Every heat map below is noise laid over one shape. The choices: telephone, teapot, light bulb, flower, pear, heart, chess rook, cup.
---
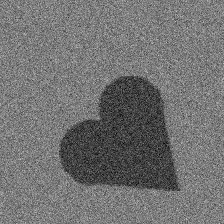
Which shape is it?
heart
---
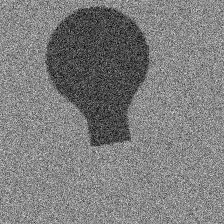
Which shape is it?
light bulb
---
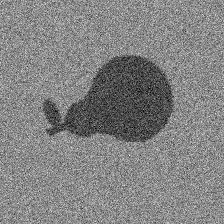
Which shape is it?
pear
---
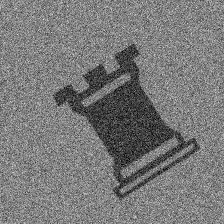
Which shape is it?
chess rook
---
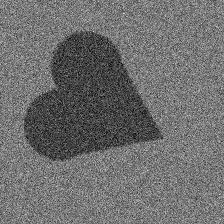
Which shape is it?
heart
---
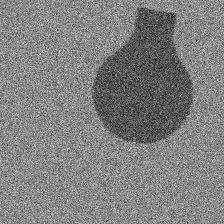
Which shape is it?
light bulb
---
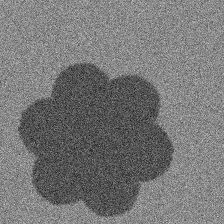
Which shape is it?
flower
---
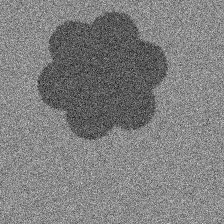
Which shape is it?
flower
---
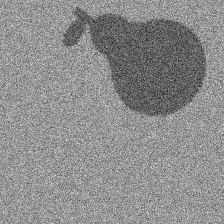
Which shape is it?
pear
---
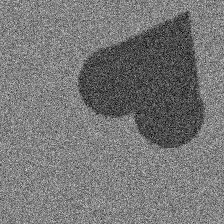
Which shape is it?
heart
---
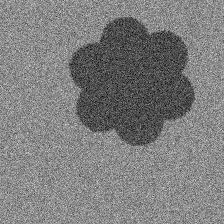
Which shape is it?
flower
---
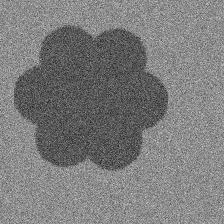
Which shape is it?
flower
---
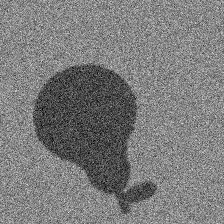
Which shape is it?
pear
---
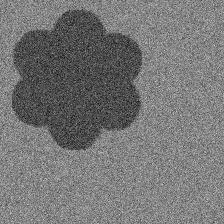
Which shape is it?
flower
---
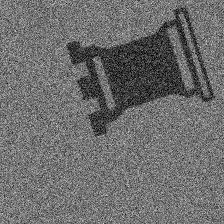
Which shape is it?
chess rook
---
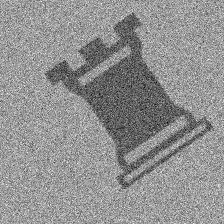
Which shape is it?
chess rook
